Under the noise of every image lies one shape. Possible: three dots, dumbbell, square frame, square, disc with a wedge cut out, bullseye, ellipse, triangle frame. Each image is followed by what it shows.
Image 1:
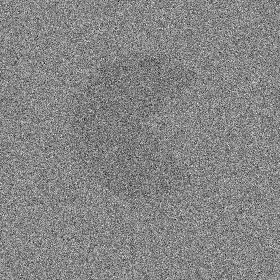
disc with a wedge cut out
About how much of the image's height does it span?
half
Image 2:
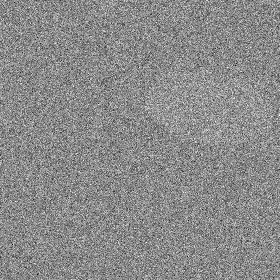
ellipse
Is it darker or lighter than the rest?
lighter
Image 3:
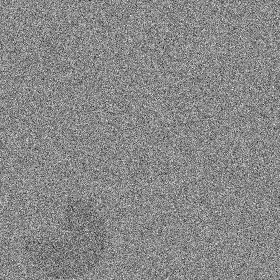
disc with a wedge cut out
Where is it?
bottom left
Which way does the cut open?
up and left
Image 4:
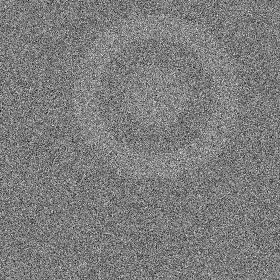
bullseye
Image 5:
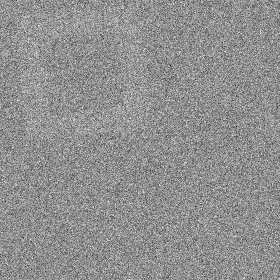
square frame
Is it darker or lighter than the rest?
lighter
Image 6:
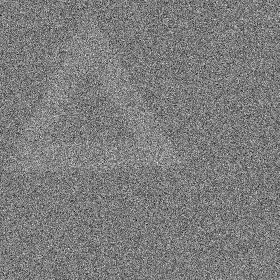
triangle frame
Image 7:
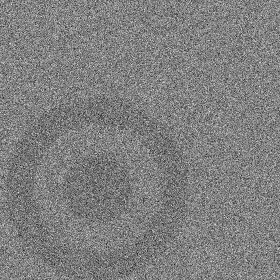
bullseye
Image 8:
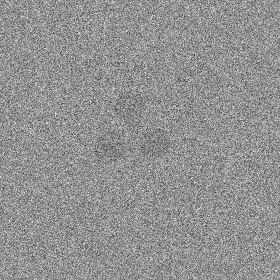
three dots
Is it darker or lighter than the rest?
darker
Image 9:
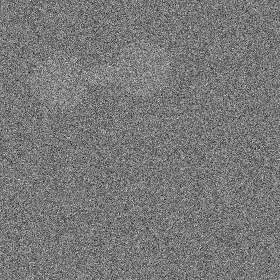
dumbbell
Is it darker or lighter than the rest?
lighter
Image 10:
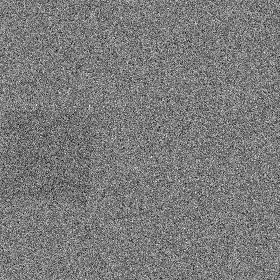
square
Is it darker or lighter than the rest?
darker
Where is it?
middle left
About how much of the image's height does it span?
a third
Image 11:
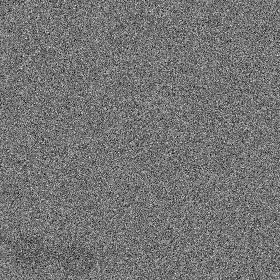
dumbbell
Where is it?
bottom left
